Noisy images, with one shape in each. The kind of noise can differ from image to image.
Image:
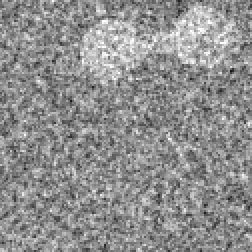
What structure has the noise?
blotchy
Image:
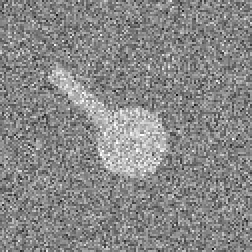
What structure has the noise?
independent entries
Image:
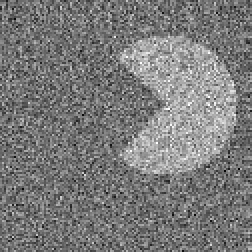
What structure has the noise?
low rank plus noise
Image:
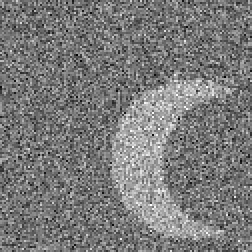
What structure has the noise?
independent entries
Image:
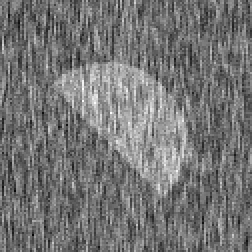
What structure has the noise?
streaked along the columns
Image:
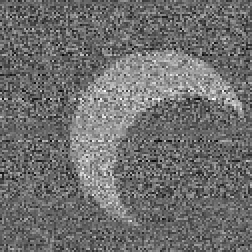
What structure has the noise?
rows of uneven size
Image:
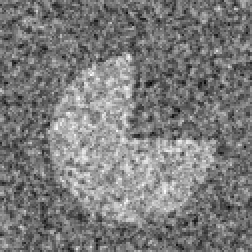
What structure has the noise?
blotchy
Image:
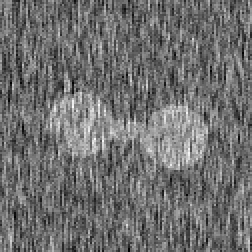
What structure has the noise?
streaked along the columns
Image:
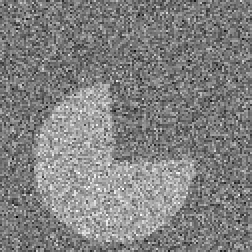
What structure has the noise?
independent entries
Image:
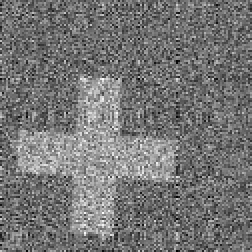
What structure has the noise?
low rank plus noise
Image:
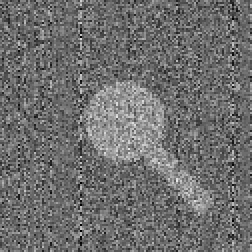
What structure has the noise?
columns of uneven size
